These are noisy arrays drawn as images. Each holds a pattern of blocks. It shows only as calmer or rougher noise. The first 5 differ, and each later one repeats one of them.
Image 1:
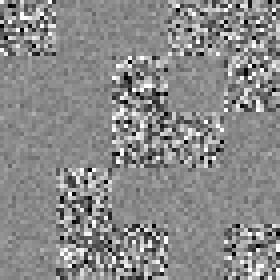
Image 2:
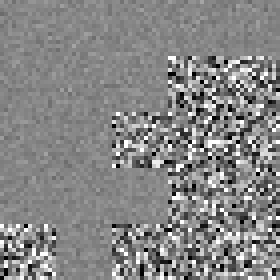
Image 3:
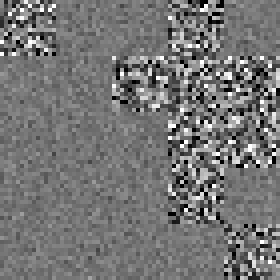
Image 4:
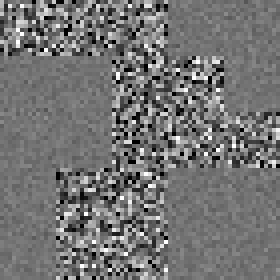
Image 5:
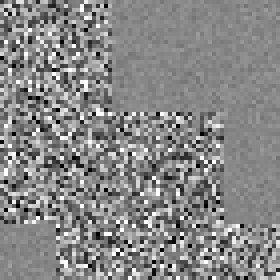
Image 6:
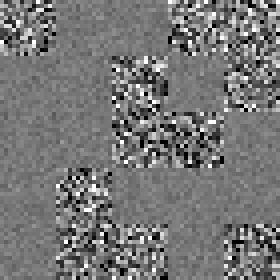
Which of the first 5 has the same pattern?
1
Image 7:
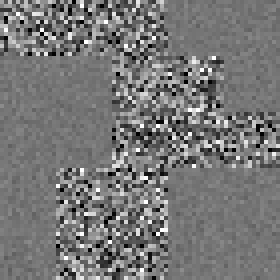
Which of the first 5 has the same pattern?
4
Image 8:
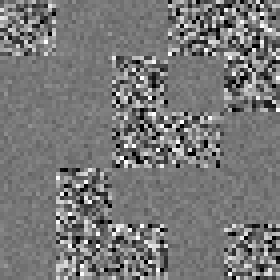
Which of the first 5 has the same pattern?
1
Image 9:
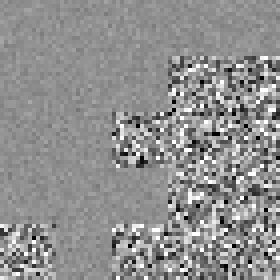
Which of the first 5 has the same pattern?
2
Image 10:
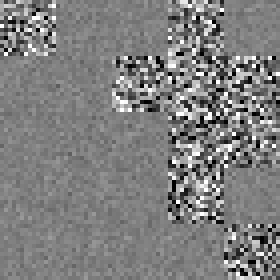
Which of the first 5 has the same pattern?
3
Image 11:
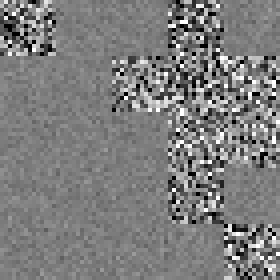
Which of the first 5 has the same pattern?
3
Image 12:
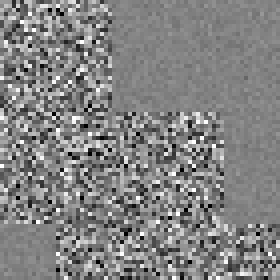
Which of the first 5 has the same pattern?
5
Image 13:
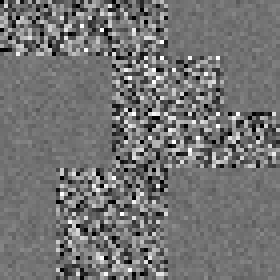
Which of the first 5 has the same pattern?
4
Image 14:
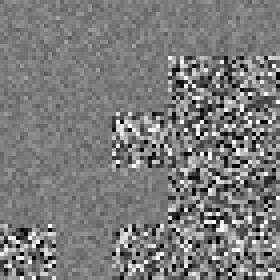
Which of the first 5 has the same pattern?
2
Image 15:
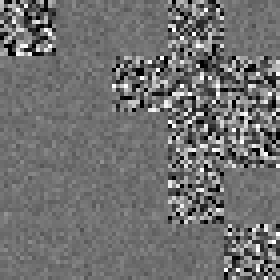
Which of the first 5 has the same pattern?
3
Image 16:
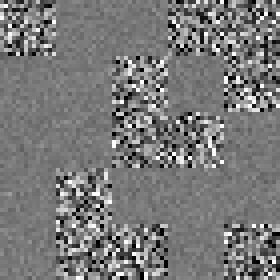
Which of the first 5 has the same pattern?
1
